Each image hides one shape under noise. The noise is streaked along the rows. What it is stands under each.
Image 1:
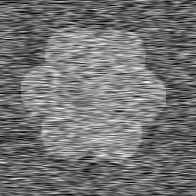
flower
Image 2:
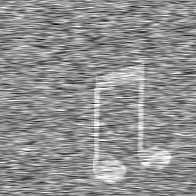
pair of musical notes
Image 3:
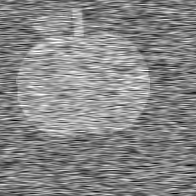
apple
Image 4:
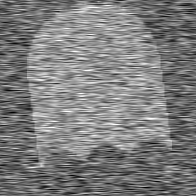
ghost
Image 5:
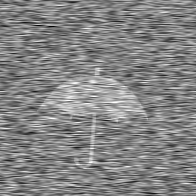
umbrella
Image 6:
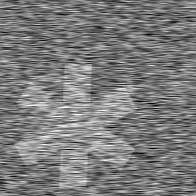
asterisk
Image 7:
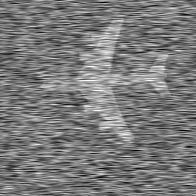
airplane
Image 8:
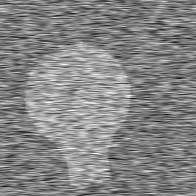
light bulb
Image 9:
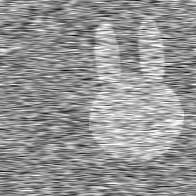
rabbit's head
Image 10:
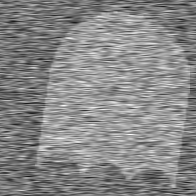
ghost
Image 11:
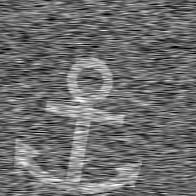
anchor
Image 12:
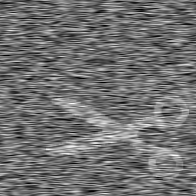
pair of scissors
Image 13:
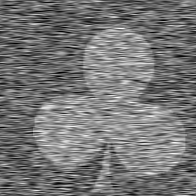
club
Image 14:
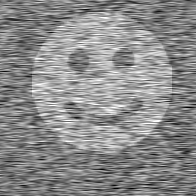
smiling face
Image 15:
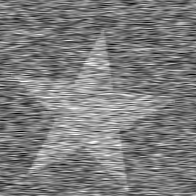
star
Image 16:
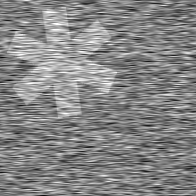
asterisk
